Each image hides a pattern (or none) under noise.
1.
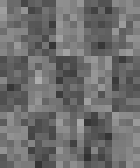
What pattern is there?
a checkerboard
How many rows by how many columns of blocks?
3 by 5
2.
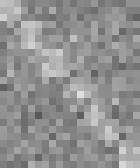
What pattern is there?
blocks along the diagonal
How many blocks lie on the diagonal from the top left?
7
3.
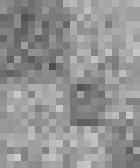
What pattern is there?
blocks along the diagonal
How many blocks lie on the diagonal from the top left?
3
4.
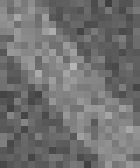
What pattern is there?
a diagonal band
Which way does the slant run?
top left to bottom right
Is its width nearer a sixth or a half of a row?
a half
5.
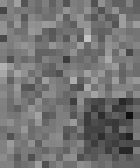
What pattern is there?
one block
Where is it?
bottom right
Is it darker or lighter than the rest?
darker
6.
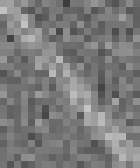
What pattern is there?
a diagonal band
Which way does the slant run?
top left to bottom right
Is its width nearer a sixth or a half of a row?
a sixth
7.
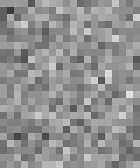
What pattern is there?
only noise
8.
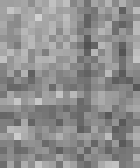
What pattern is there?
bands of rows crossing bands of columns
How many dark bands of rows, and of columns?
3 and 2
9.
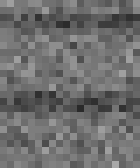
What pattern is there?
bands of rows
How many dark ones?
2
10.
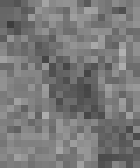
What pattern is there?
blocks along the diagonal
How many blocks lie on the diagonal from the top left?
4
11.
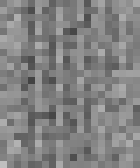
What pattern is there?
bands of columns
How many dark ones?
5
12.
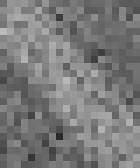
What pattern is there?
a diagonal band
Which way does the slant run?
top left to bottom right
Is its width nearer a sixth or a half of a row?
a half
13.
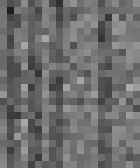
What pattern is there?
bands of columns
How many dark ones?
4
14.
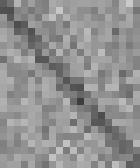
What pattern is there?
a diagonal band
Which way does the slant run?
top left to bottom right
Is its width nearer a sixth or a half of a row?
a sixth
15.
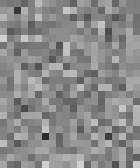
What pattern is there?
only noise
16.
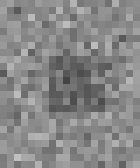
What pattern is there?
one block
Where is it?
centre
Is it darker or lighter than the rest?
darker
